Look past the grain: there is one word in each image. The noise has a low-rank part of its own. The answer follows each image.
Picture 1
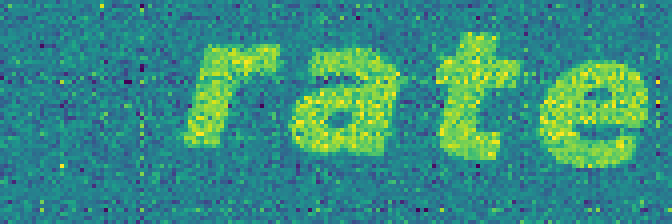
rate
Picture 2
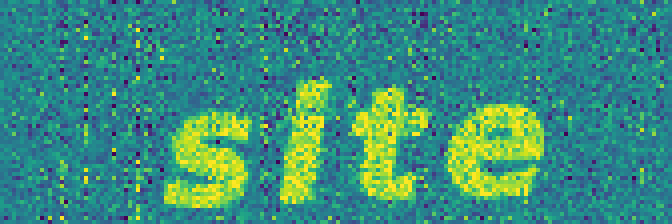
site
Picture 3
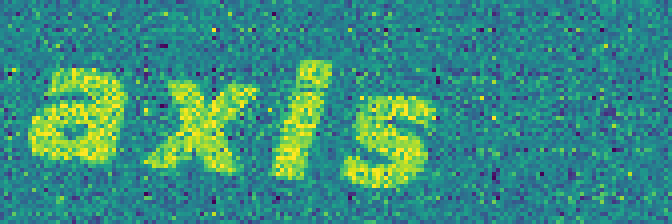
axis
